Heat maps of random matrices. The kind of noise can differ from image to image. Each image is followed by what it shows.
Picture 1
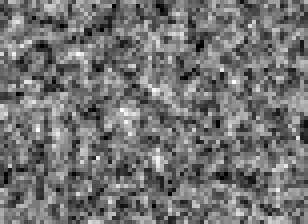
blotchy
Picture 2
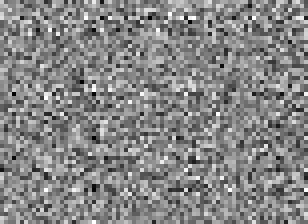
low rank plus noise
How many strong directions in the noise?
one
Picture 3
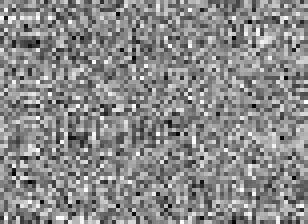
low rank plus noise
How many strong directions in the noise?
two
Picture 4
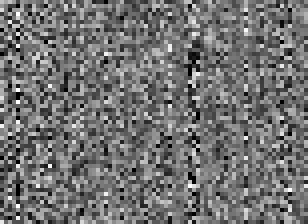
columns of uneven size
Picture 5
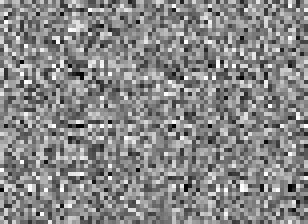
low rank plus noise
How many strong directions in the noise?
two
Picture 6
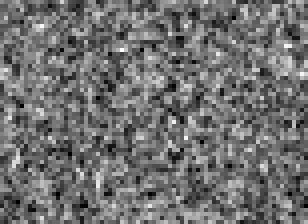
blotchy
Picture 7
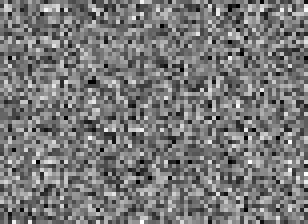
low rank plus noise
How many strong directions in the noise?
two
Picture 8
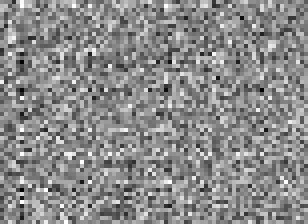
low rank plus noise
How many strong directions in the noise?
one
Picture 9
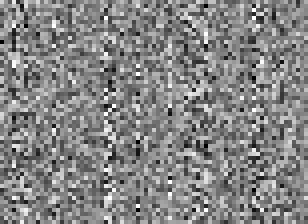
columns of uneven size
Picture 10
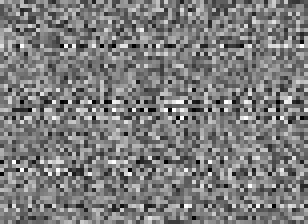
rows of uneven size
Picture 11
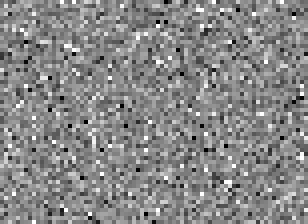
heavy tails
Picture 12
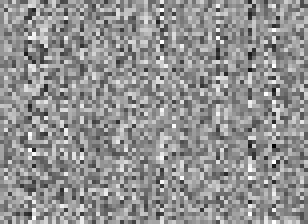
columns of uneven size
